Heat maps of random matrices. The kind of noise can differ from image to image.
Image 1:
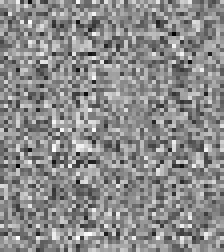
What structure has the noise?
low rank plus noise
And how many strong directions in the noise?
three or four
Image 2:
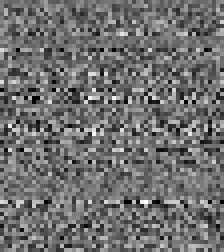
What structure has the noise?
rows of uneven size
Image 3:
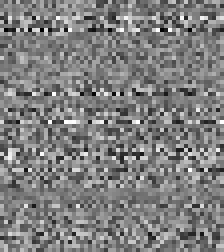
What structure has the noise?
rows of uneven size
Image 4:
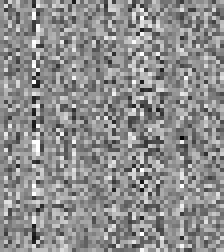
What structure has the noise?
columns of uneven size
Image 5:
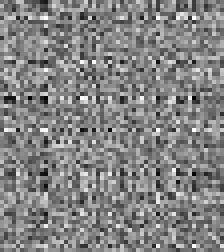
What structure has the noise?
low rank plus noise
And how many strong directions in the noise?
one
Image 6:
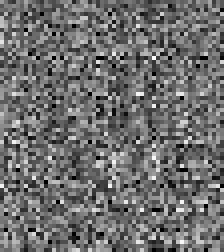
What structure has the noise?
low rank plus noise
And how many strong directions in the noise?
three or four
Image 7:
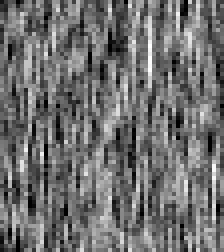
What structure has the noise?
streaked along the columns
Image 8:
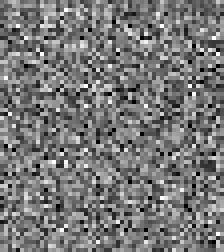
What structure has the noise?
low rank plus noise
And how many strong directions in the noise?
five to eight
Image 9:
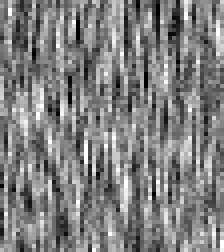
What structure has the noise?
streaked along the columns
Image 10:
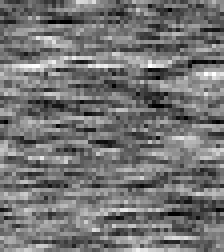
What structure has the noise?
streaked along the rows
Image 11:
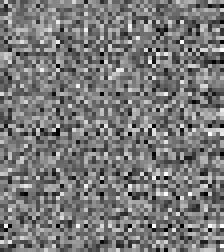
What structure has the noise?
low rank plus noise
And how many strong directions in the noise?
two
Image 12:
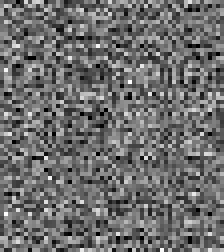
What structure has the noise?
low rank plus noise
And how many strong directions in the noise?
two
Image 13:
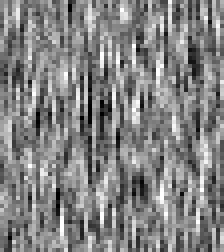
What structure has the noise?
streaked along the columns
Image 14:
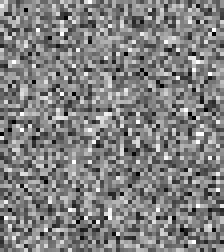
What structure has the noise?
independent entries
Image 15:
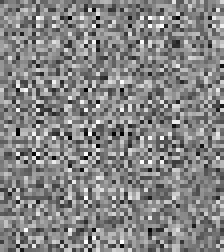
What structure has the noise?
low rank plus noise
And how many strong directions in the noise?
two
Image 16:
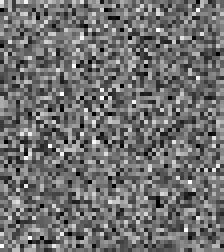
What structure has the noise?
independent entries
